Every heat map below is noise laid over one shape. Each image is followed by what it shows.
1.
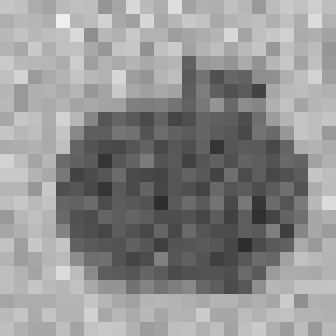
apple
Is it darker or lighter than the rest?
darker
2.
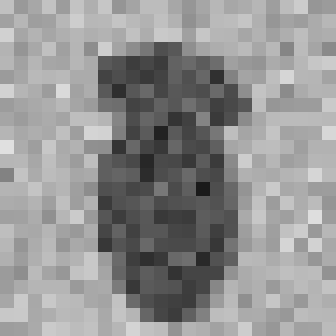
footprint
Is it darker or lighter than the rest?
darker
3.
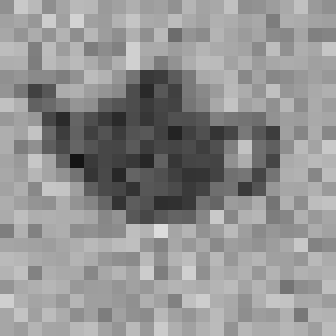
teapot
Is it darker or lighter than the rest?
darker
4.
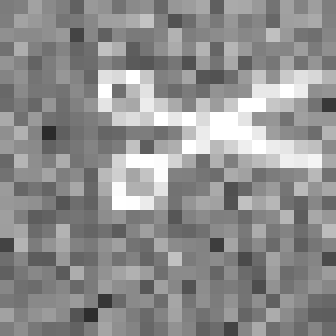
pair of scissors
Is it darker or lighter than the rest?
lighter
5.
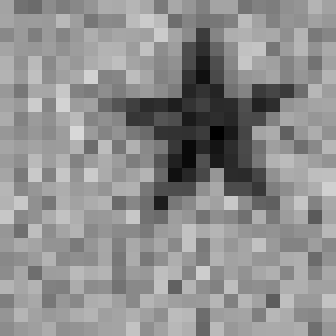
star
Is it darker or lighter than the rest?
darker
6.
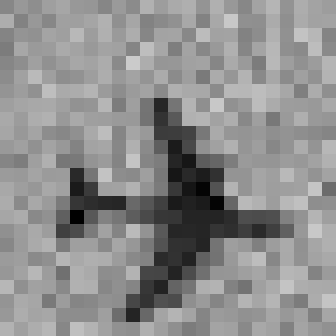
airplane
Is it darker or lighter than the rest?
darker
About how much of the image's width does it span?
two thirds
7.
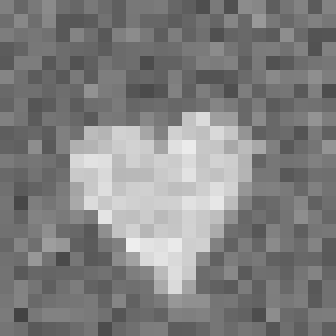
heart
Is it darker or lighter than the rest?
lighter
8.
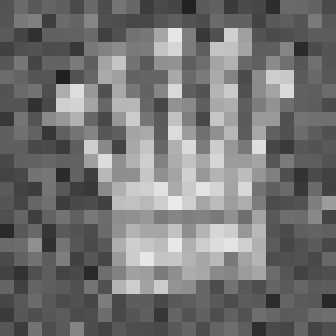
chess queen
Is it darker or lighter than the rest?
lighter
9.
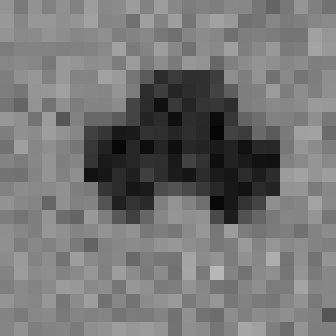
car
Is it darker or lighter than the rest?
darker
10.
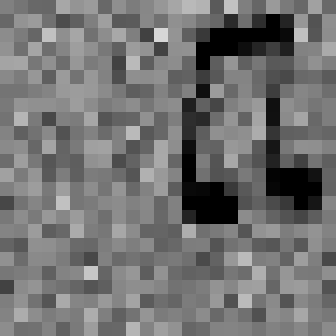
pair of musical notes
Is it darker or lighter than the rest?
darker
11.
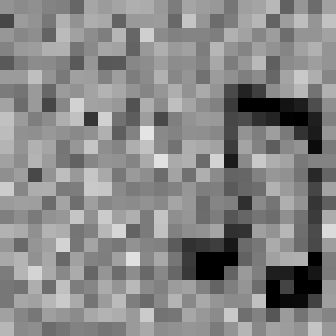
pair of musical notes
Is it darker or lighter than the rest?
darker
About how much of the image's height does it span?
two thirds
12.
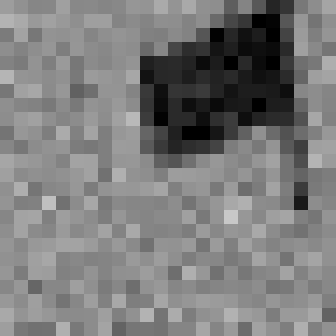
flag
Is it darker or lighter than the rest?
darker
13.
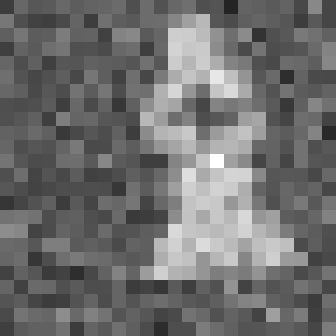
chess bishop
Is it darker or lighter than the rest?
lighter
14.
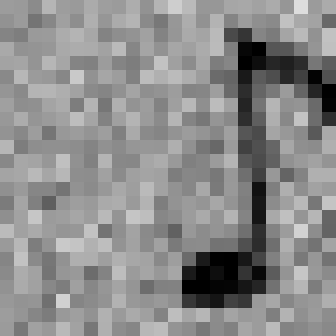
musical note
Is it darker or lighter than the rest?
darker
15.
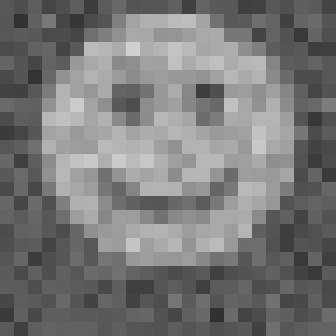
smiling face
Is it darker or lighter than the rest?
lighter
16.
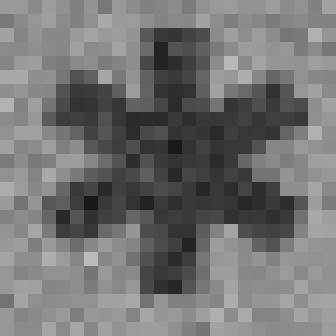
asterisk
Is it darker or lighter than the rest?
darker
